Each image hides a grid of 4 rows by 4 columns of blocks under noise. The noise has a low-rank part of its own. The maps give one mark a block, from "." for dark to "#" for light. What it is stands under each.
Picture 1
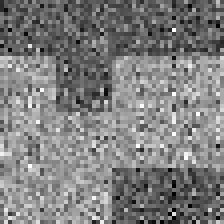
....
#.##
####
##..
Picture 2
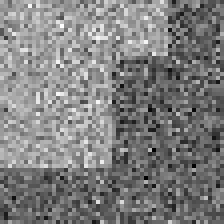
###.
##..
##..
....
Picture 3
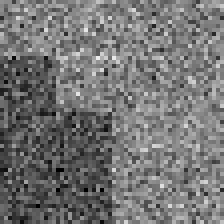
####
.###
..##
..##
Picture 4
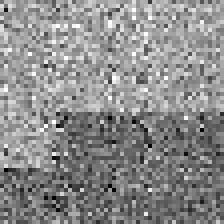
####
####
#...
....
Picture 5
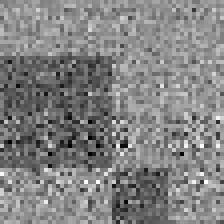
####
..##
..##
##.#
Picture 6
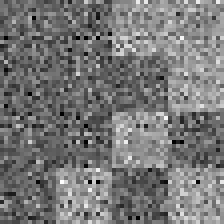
..##
...#
..#.
.#.#
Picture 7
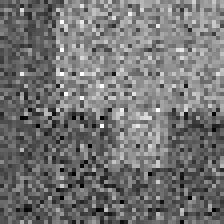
.###
.###
..#.
....
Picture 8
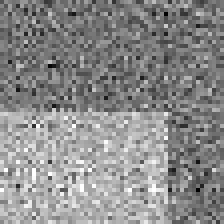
....
....
###.
###.
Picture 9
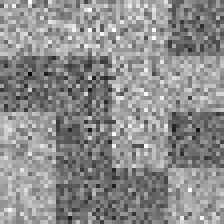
###.
..##
#.#.
#..#
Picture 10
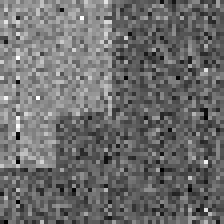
##..
##..
#...
....
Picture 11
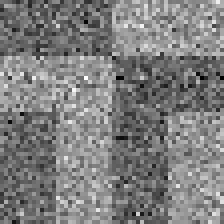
..##
##..
.#.#
.#.#
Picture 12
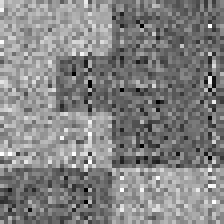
##..
#...
##..
..##
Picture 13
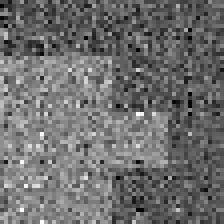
....
##..
###.
##..
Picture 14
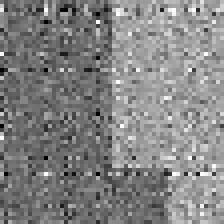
..##
..##
..##
...#
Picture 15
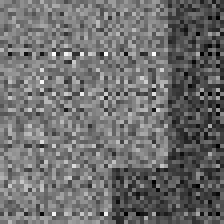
###.
###.
###.
##..
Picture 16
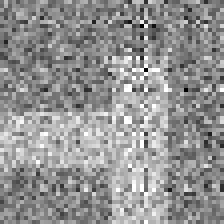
....
..#.
###.
..#.
